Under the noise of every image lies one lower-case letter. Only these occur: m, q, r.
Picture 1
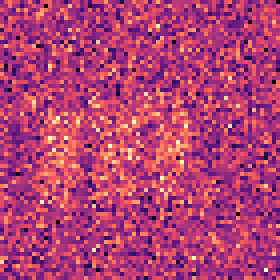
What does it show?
light m
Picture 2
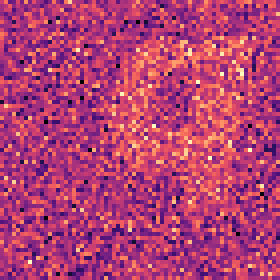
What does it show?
light q
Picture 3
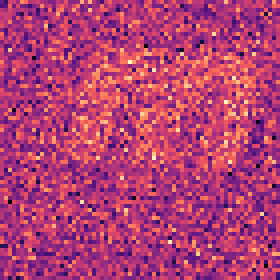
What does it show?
light m
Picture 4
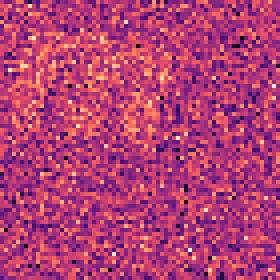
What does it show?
light m
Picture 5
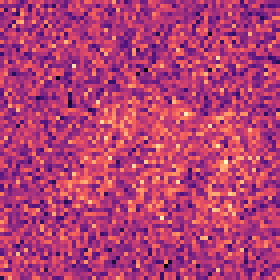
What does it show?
light m
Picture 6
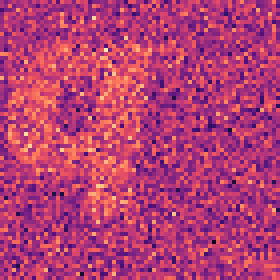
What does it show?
light q
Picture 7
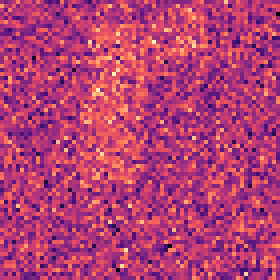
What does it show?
light r
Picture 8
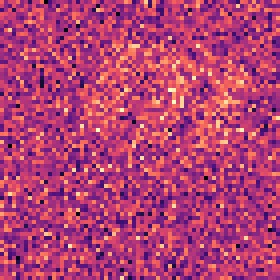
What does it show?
light m
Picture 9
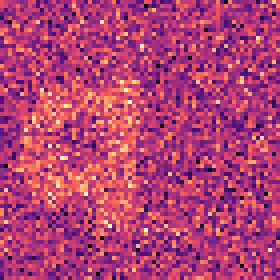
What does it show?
light q
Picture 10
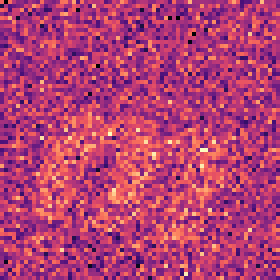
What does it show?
light m
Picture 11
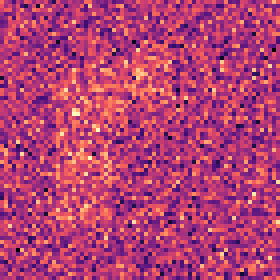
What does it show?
light r
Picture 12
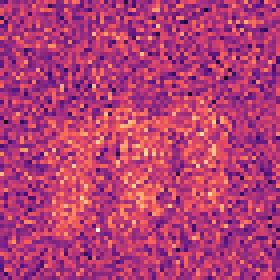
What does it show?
light m
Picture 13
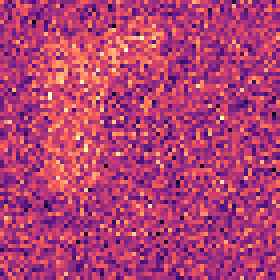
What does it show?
light r
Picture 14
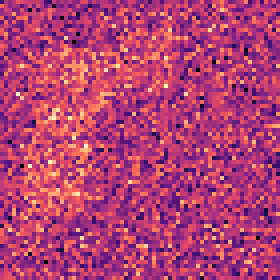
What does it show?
light r
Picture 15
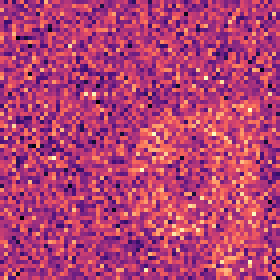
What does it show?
light q
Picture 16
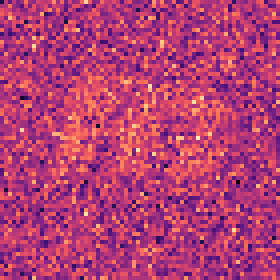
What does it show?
light m
